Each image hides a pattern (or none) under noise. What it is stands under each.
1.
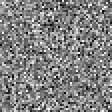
only noise
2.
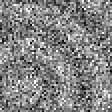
rings round one point
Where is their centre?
bottom left
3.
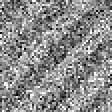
diagonal stripes
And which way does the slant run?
bottom left to top right
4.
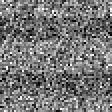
horizontal stripes
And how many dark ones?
2
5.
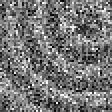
rings round one point
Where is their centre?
top right
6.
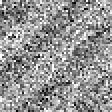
diagonal stripes
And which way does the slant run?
bottom left to top right
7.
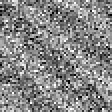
diagonal stripes
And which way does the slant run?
top left to bottom right
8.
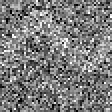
a wavy band
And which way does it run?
left to right
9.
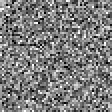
only noise
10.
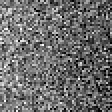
a smooth slope
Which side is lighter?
left
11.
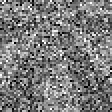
spokes from one point
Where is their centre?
top middle
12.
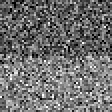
a sharp edge
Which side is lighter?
bottom
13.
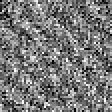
diagonal stripes
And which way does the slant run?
top left to bottom right
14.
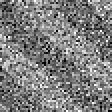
diagonal stripes
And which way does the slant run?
top left to bottom right
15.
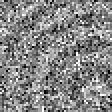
rings round one point
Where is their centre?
bottom right
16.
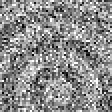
rings round one point
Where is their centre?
bottom middle
